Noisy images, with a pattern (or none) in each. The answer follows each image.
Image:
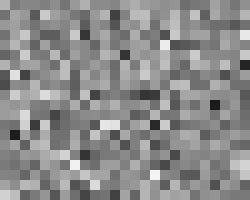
only noise
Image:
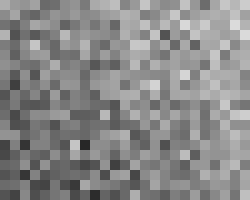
a smooth slope
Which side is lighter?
top right
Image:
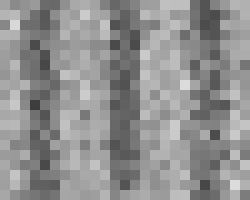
vertical stripes
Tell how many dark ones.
3
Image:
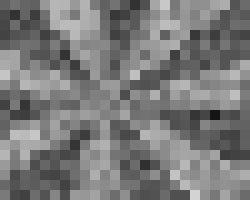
spokes from one point
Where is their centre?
centre
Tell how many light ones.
7
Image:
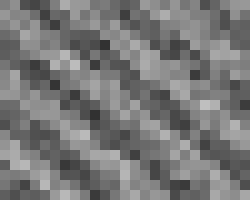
diagonal stripes
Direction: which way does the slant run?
top left to bottom right
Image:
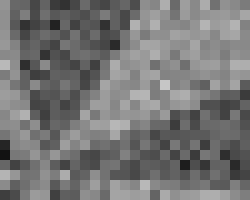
spokes from one point
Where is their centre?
bottom left
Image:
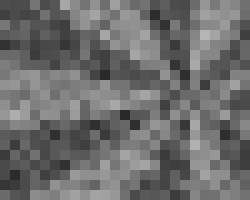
spokes from one point
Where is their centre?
middle right
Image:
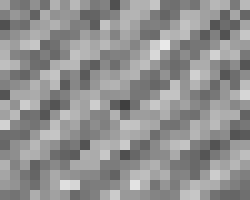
diagonal stripes
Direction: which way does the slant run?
bottom left to top right
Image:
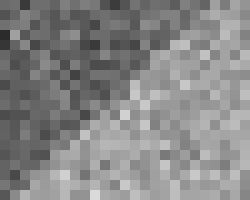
a sharp edge
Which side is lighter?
bottom right
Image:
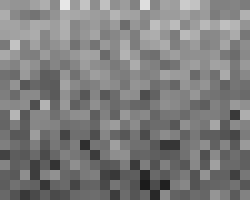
a smooth slope
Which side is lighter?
top
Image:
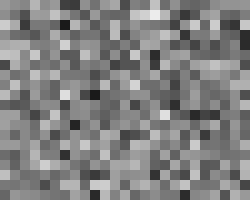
only noise
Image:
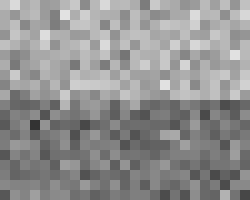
a sharp edge
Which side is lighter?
top
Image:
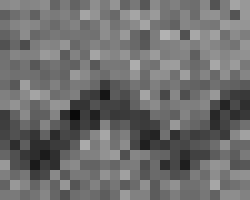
a wavy band
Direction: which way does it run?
left to right
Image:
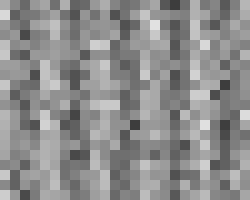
vertical stripes
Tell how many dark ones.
5
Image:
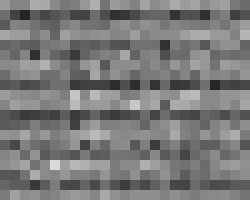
horizontal stripes
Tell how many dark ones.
6
